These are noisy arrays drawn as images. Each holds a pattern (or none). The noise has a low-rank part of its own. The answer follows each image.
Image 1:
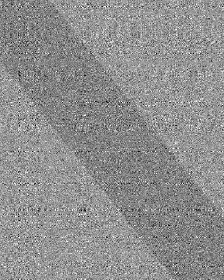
a diagonal band
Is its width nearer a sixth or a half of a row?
a half
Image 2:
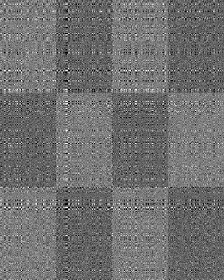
a checkerboard
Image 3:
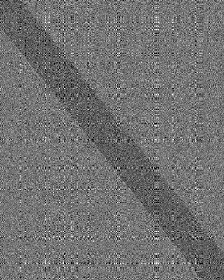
a diagonal band
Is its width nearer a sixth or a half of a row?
a sixth
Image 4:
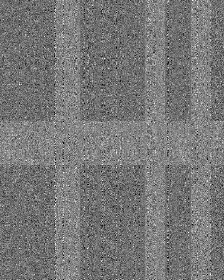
bands of rows crossing bands of columns
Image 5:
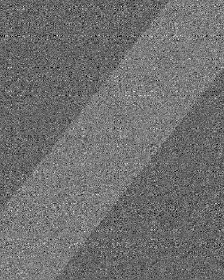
a diagonal band
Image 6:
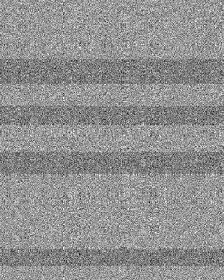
bands of rows
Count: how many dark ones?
4
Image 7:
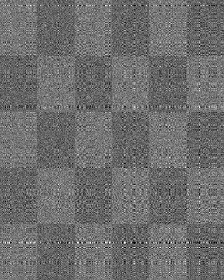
a checkerboard
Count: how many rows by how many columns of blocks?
5 by 6
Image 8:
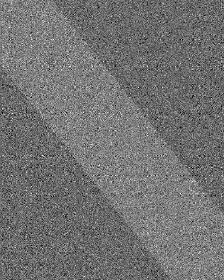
a diagonal band
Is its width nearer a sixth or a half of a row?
a half
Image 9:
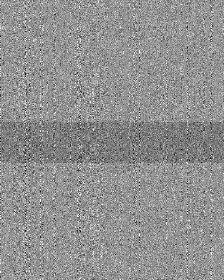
one band of rows
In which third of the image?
middle
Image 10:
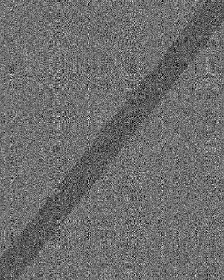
a diagonal band
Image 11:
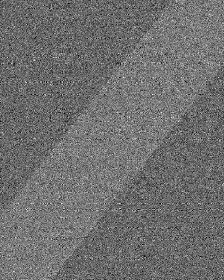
a diagonal band
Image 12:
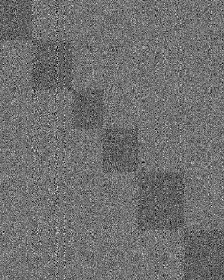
blocks along the diagonal
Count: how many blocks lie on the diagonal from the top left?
6
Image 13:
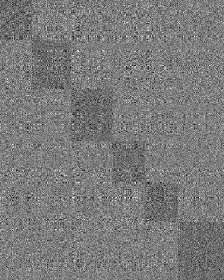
blocks along the diagonal
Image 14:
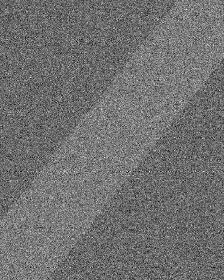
a diagonal band
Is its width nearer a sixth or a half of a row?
a half
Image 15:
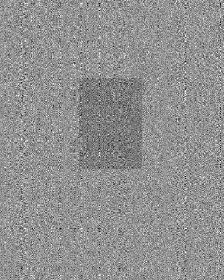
one block
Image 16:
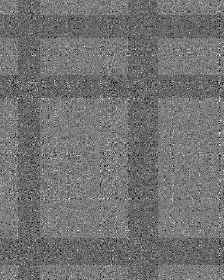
bands of rows crossing bands of columns
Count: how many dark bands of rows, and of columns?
3 and 2
